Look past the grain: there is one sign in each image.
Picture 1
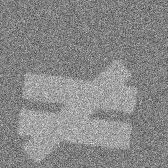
light not-equal sign
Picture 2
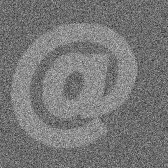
light at sign
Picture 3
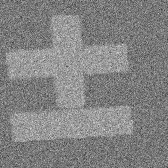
light plus-minus sign
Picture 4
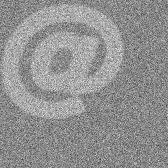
light at sign
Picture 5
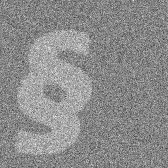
light section sign
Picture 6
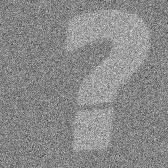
light question mark
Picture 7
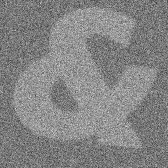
light ampersand
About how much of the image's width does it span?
nearly all
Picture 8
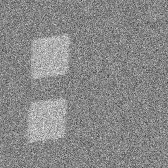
light colon
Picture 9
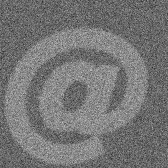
light at sign
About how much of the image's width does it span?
nearly all
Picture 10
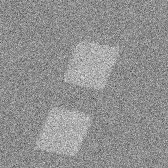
light colon
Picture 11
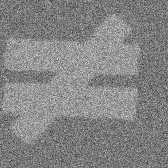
light not-equal sign
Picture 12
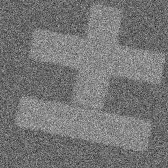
light plus-minus sign
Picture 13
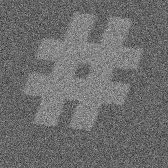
light hash sign
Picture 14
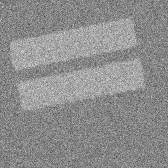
light equals sign
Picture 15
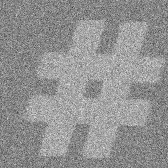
light hash sign
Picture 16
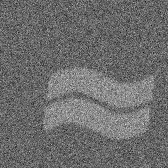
light approximately sign
